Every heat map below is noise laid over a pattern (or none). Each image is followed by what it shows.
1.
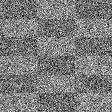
a checkerboard
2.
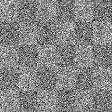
a checkerboard
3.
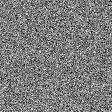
only noise
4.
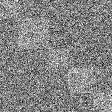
blocks along the diagonal
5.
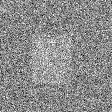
one block
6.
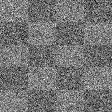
a checkerboard
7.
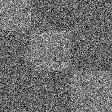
blocks along the diagonal
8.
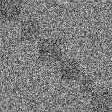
blocks along the diagonal
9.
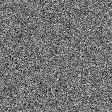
only noise
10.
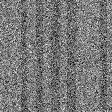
bands of columns
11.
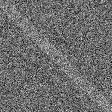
a diagonal band
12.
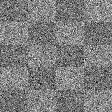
a checkerboard
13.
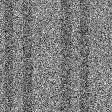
bands of columns
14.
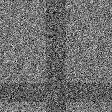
bands of rows crossing bands of columns
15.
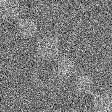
blocks along the diagonal
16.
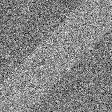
a diagonal band
